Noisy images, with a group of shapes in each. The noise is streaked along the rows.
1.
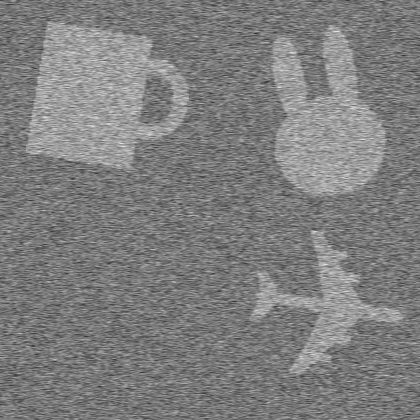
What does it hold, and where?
top left: cup; top right: rabbit's head; bottom right: airplane
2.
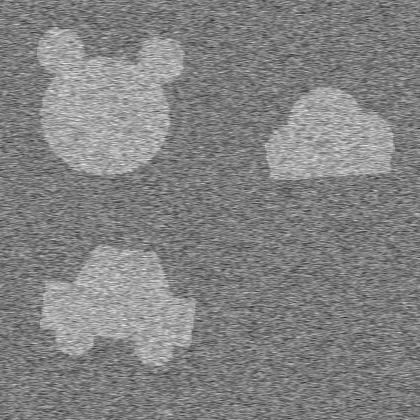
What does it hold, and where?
top left: bear's head; top right: cloud; bottom left: car
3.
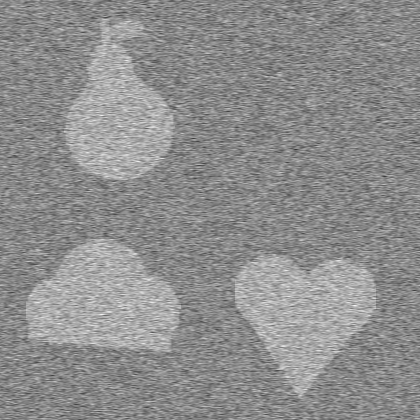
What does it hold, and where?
top left: pear; bottom left: cloud; bottom right: heart
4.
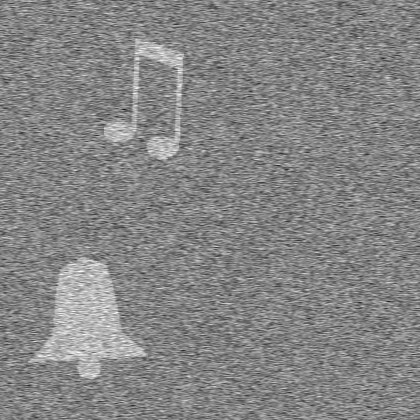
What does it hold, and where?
top left: pair of musical notes; bottom left: bell
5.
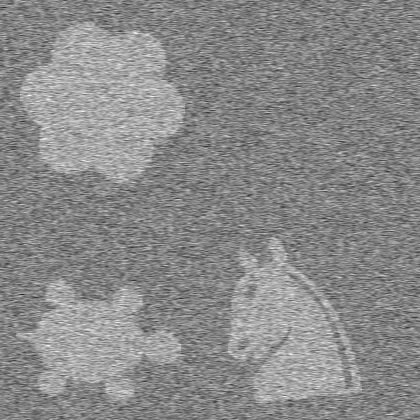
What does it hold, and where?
top left: flower; bottom left: turtle; bottom right: chess knight
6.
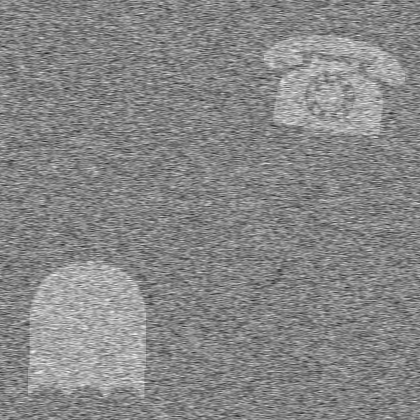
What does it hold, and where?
top right: telephone; bottom left: ghost
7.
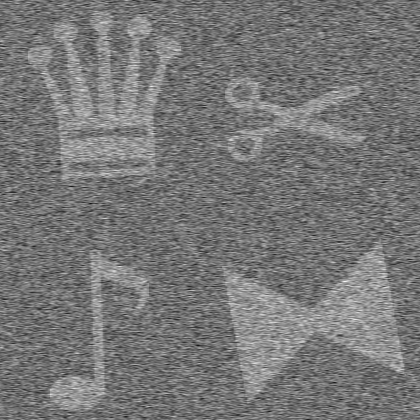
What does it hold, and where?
top left: chess queen; top right: pair of scissors; bottom left: musical note; bottom right: bow tie
